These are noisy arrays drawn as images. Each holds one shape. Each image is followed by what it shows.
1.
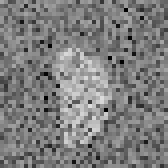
half disc
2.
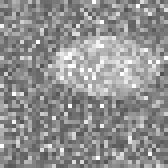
ellipse
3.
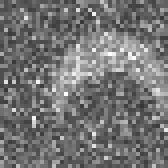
crescent
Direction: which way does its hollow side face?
down
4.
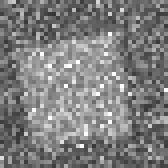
square
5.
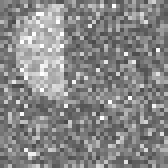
half disc
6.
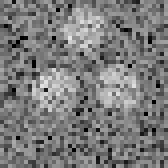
three dots
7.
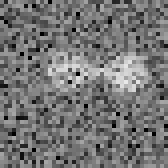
dumbbell
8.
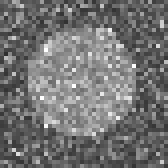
disc
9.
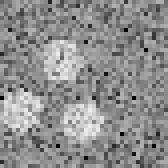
three dots
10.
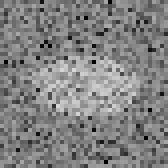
ellipse
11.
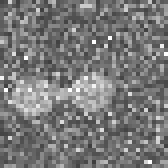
dumbbell
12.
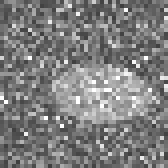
ellipse
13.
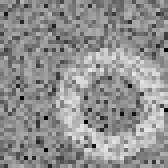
ring
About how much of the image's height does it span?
two thirds
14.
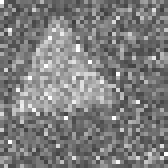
triangle
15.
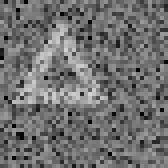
triangle frame
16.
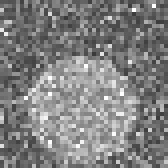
disc
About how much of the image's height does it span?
two thirds
